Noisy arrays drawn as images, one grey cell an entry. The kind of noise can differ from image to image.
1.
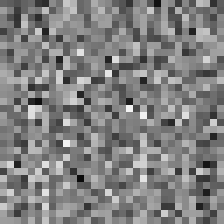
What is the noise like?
low rank plus noise
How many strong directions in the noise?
three or four
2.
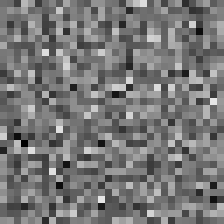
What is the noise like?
low rank plus noise
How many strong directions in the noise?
five to eight
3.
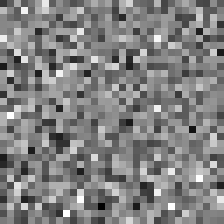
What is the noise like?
independent entries
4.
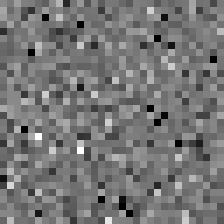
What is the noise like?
heavy tails
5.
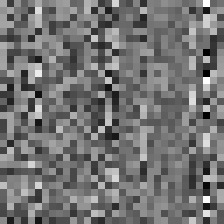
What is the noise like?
columns of uneven size
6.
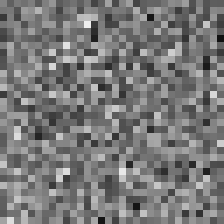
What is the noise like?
independent entries
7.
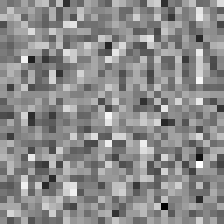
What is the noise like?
low rank plus noise
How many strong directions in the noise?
three or four
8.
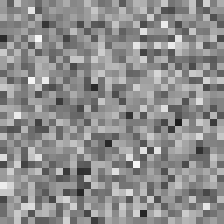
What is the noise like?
independent entries
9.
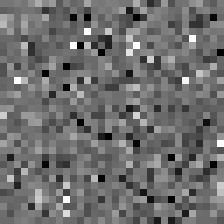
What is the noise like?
heavy tails
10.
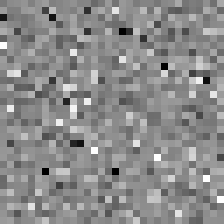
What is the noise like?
heavy tails
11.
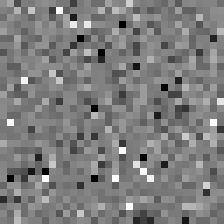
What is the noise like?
heavy tails
